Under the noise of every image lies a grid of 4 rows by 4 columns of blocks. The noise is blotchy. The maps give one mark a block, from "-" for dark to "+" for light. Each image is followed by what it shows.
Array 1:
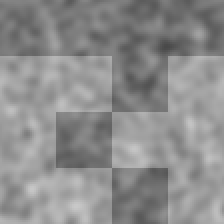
- - - -
+ + - +
+ - + +
+ + - +
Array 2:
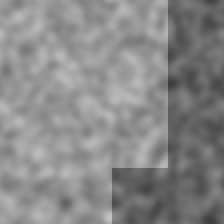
+ + + -
+ + + -
+ + + -
+ + - -
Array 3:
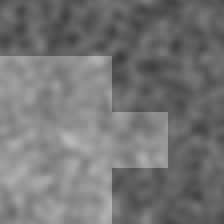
- - - -
+ + - -
+ + + -
+ + - -
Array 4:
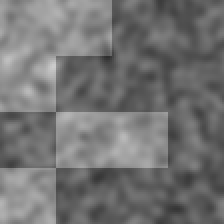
+ + - -
+ - - -
- + + -
+ - - -
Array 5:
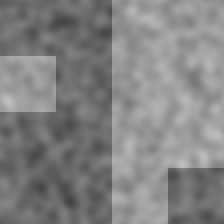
- - + +
+ - + +
- - + +
- - + -
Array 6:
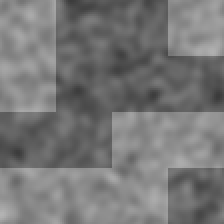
+ - - +
+ - - -
- - + +
+ + + -
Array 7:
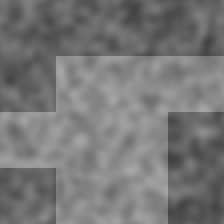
- - - -
- + + +
+ + + -
- + + -
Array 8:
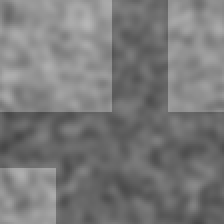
+ + - +
+ + - +
- - - -
+ - - -
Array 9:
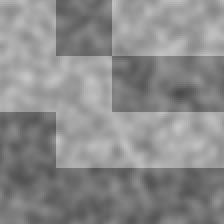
+ - + +
+ + - -
- + + +
- - - -
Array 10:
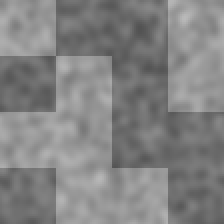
+ - - +
- + - +
+ + - -
- + + -
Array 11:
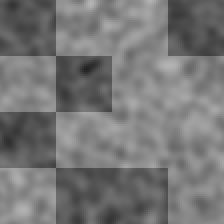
- + + -
+ - + +
- + + +
+ - - +
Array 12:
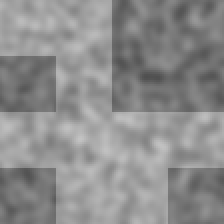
+ + - -
- + - -
+ + + +
- + + -
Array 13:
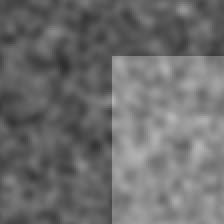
- - - -
- - + +
- - + +
- - + +
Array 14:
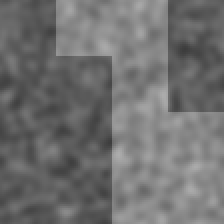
- + + -
- - + -
- - + +
- - + +
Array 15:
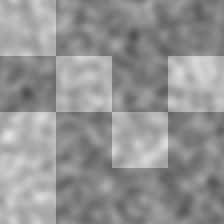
+ - - -
- + - +
+ - + -
+ - - -
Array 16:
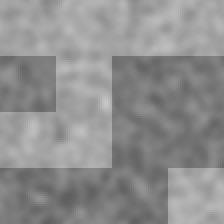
+ + + +
- + - -
+ + - -
- - - +
